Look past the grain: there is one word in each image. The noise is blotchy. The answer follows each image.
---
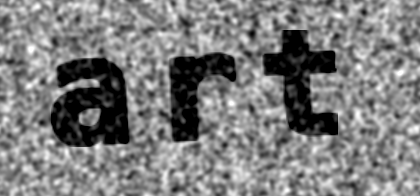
art
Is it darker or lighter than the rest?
darker
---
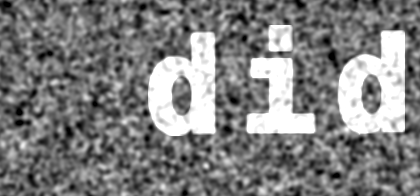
did
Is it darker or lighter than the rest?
lighter
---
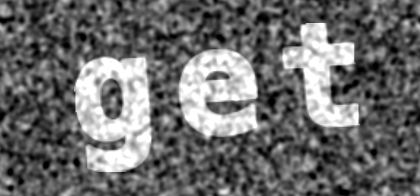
get
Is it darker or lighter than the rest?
lighter
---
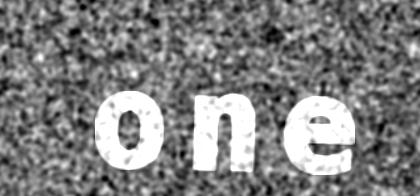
one
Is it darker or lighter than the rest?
lighter
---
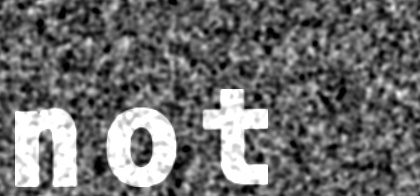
not
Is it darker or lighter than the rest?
lighter
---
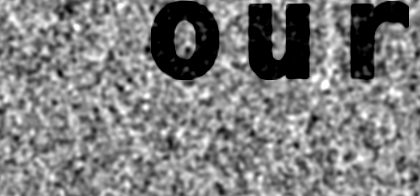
our
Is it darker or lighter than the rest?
darker
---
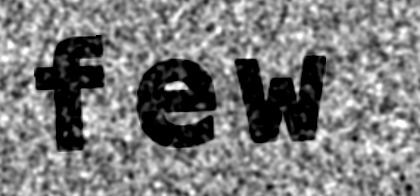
few
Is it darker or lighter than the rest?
darker
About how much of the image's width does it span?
two thirds
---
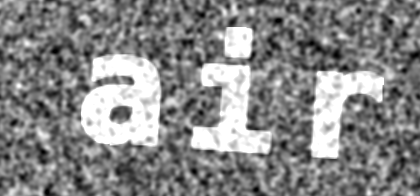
air
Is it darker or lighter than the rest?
lighter
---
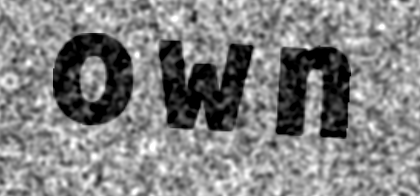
own
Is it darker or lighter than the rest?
darker
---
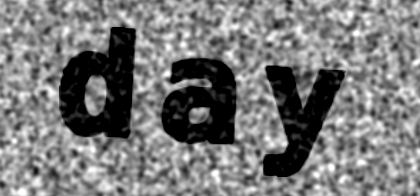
day
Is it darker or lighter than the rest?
darker
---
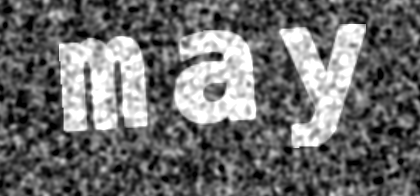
may
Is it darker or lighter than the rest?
lighter
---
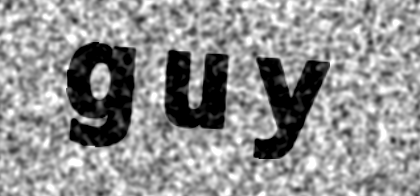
guy
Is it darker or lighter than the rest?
darker
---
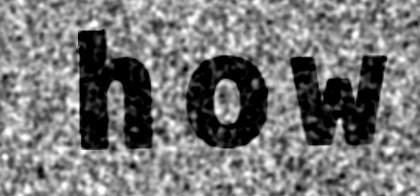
how
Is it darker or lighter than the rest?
darker
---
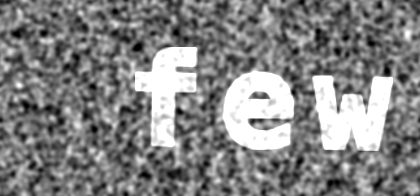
few
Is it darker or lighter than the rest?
lighter
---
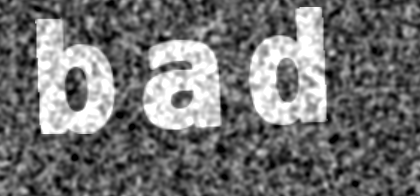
bad
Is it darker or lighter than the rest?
lighter
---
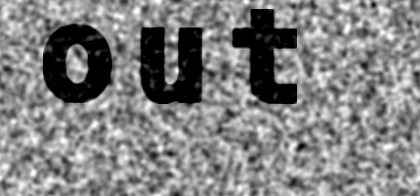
out
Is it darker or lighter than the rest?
darker
